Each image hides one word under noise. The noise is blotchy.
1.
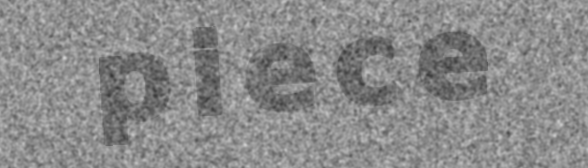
piece
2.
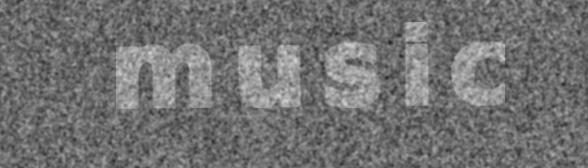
music
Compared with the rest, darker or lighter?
lighter
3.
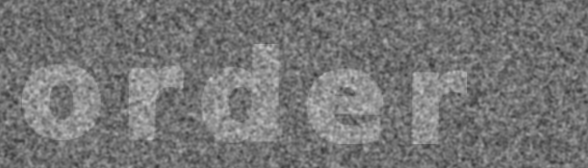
order
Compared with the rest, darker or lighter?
lighter
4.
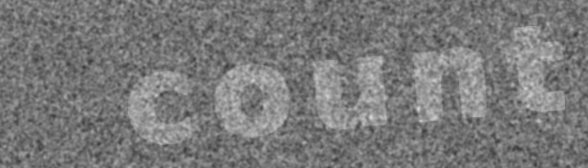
count
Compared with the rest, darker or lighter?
lighter
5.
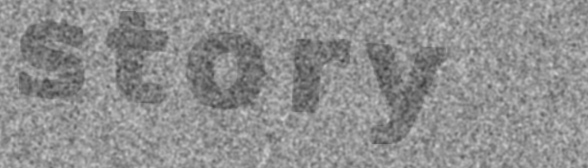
story
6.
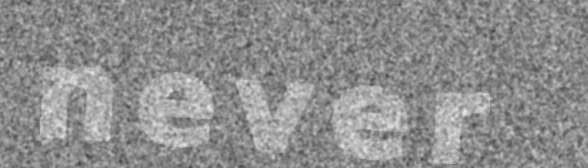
never
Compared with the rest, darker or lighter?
lighter
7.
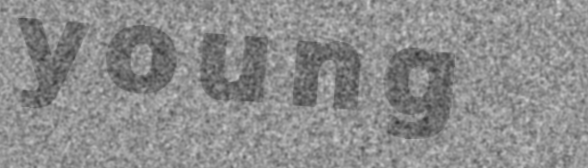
young
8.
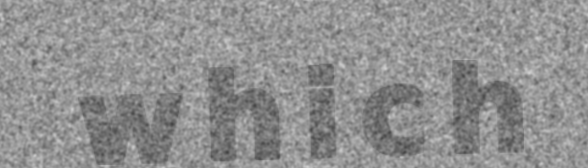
which
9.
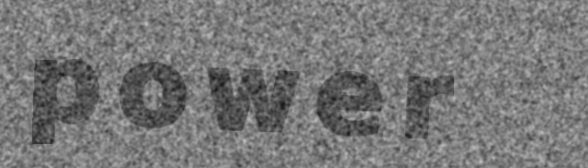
power
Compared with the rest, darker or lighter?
darker
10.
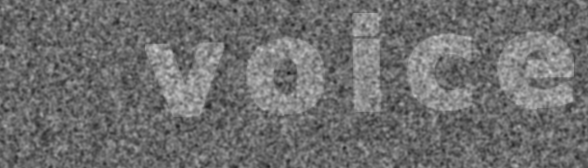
voice
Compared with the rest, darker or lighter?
lighter
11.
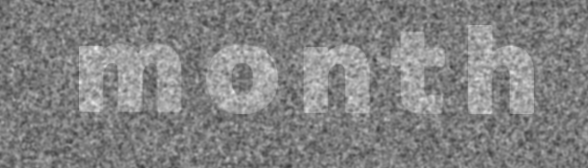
month
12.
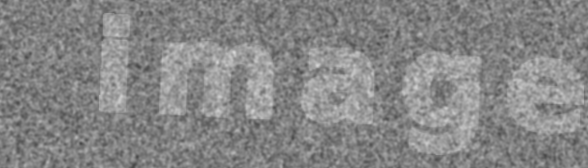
image
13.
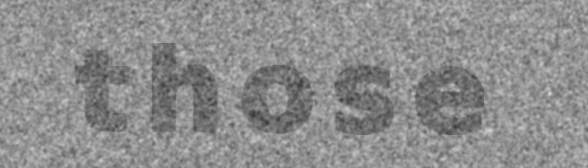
those
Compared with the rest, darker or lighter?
darker
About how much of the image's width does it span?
two thirds
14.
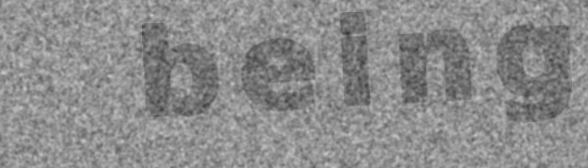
being
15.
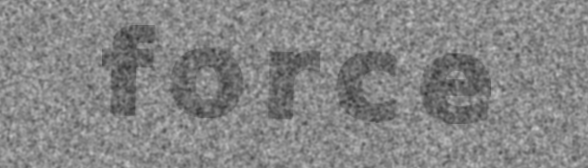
force
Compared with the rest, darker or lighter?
darker
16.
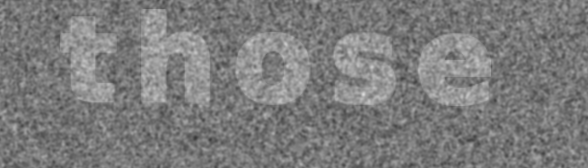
those
